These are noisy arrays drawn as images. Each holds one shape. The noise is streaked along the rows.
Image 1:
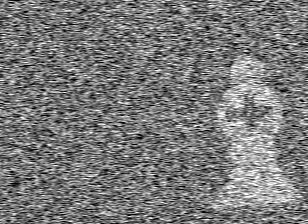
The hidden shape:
chess bishop
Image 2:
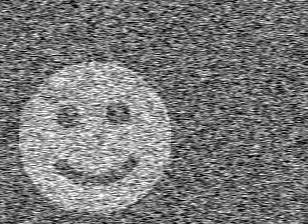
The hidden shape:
smiling face
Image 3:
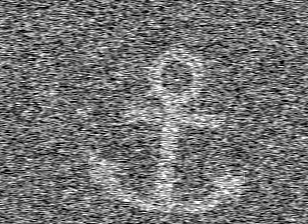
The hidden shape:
anchor
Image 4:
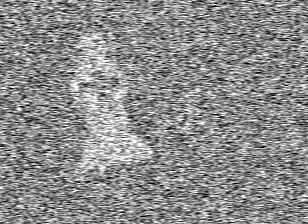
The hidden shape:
chess bishop
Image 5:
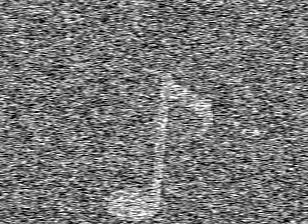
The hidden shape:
musical note
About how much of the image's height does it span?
two thirds
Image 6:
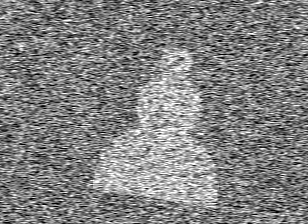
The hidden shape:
chess pawn
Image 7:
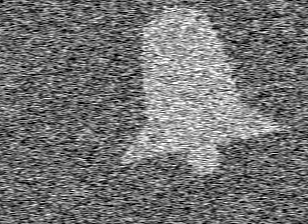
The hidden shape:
bell
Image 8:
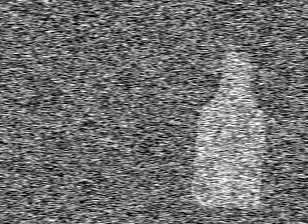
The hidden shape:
bottle
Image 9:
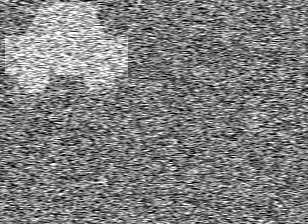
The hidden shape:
car
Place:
top left
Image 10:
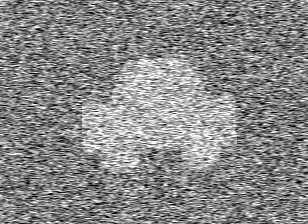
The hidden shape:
car
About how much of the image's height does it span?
half
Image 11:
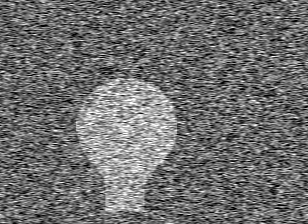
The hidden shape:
light bulb
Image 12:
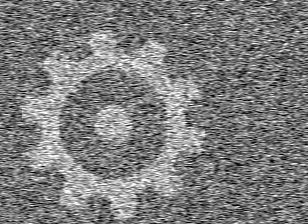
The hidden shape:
gear
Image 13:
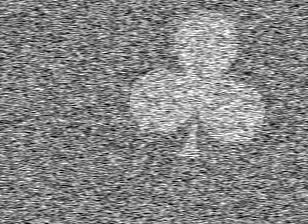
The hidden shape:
club
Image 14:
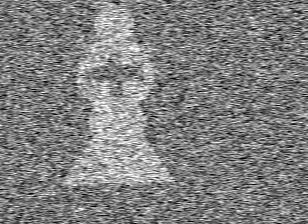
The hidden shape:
chess bishop
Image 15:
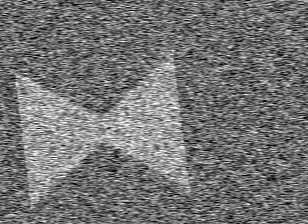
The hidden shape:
bow tie
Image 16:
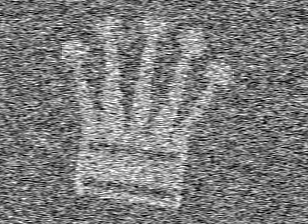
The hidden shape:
chess queen
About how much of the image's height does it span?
nearly all
